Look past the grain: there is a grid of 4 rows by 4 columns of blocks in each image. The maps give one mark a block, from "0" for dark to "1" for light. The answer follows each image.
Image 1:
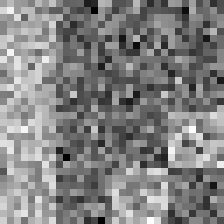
1000
1000
1001
1010
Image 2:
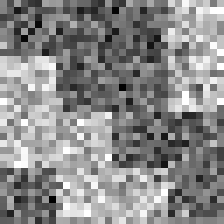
0001
1001
1100
0110
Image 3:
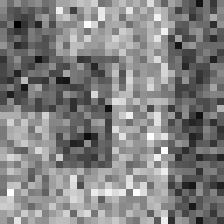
0110
0010
1010
1110
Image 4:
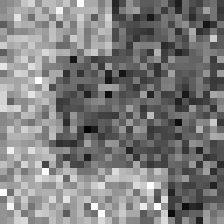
1100
1000
1000
1110
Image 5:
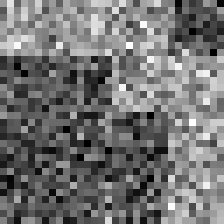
1110
0011
0001
0001
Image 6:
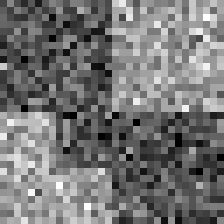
0011
0011
1000
1100
